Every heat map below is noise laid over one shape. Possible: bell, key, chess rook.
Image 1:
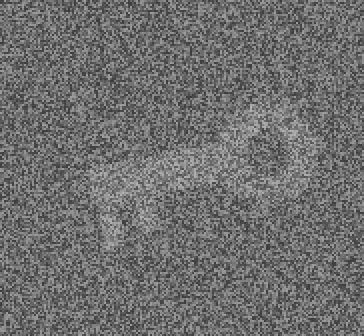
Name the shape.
key
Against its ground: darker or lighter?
lighter
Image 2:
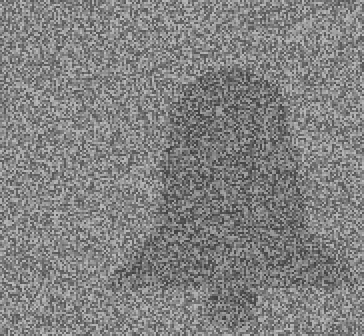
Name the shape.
bell
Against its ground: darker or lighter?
darker
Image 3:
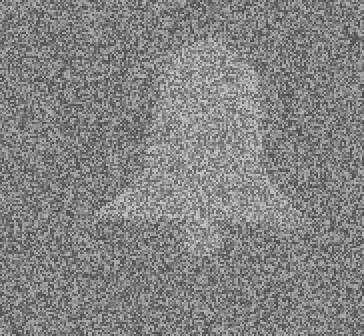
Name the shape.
bell
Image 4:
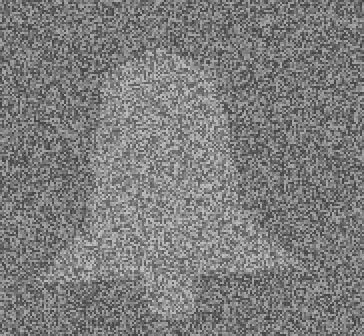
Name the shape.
bell
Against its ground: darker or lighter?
lighter
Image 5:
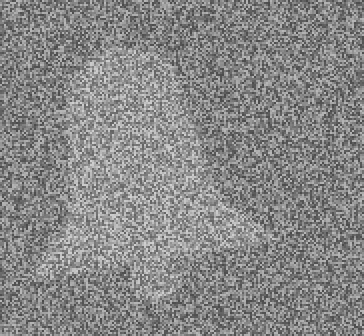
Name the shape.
bell
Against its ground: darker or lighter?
lighter
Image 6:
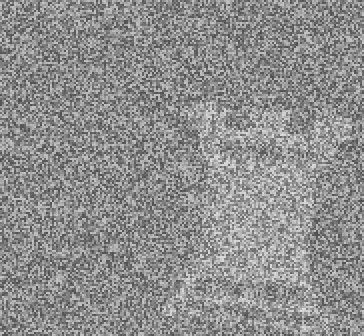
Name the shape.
chess rook
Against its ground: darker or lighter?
lighter
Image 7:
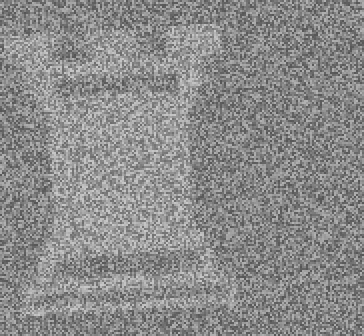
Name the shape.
chess rook
